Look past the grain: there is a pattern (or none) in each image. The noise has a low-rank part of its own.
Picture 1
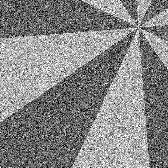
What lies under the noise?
spokes from one point
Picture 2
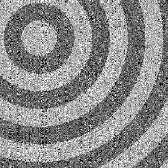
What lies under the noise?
rings round one point
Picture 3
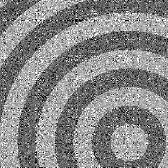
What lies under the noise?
rings round one point
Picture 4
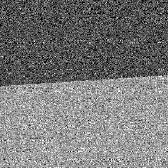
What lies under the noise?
a sharp edge
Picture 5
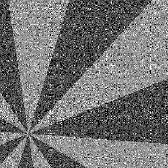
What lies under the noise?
spokes from one point
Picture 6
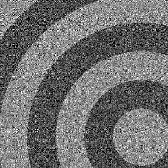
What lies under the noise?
rings round one point
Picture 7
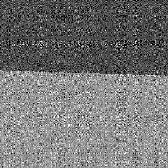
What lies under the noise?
a sharp edge
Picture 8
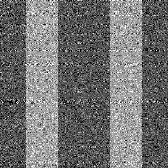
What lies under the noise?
vertical stripes
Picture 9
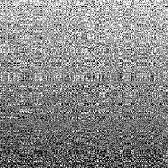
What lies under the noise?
a smooth slope
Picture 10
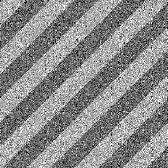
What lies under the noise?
diagonal stripes
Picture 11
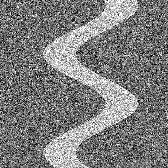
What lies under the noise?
a wavy band
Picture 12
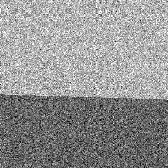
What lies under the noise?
a sharp edge
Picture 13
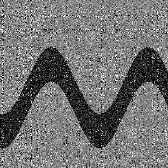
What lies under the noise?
a wavy band
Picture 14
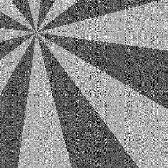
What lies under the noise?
spokes from one point
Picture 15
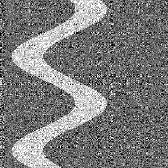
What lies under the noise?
a wavy band
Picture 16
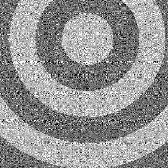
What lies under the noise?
rings round one point
